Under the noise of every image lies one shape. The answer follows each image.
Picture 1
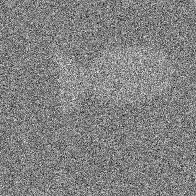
fish
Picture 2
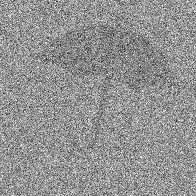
umbrella
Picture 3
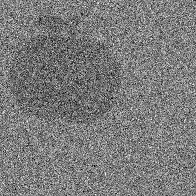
apple
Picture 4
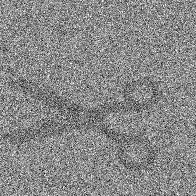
pair of scissors
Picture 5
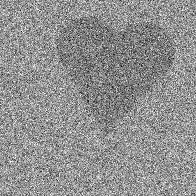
heart
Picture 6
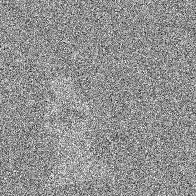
chess bishop
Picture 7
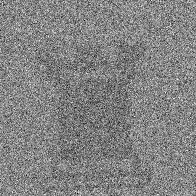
chess rook
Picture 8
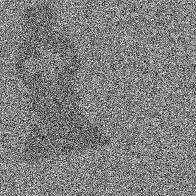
chess bishop
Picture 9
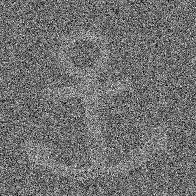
anchor
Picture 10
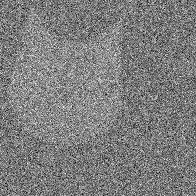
cat's head
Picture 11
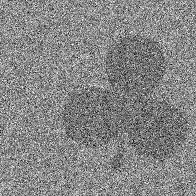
club
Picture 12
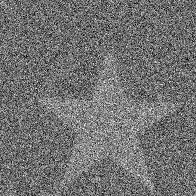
star
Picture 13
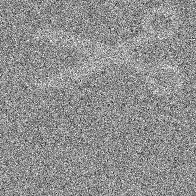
pair of scissors
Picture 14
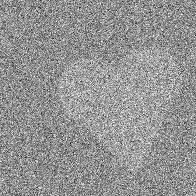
heart
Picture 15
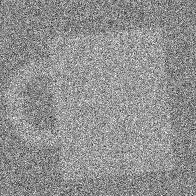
cup
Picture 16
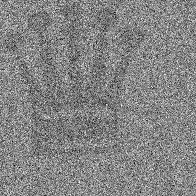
chess queen
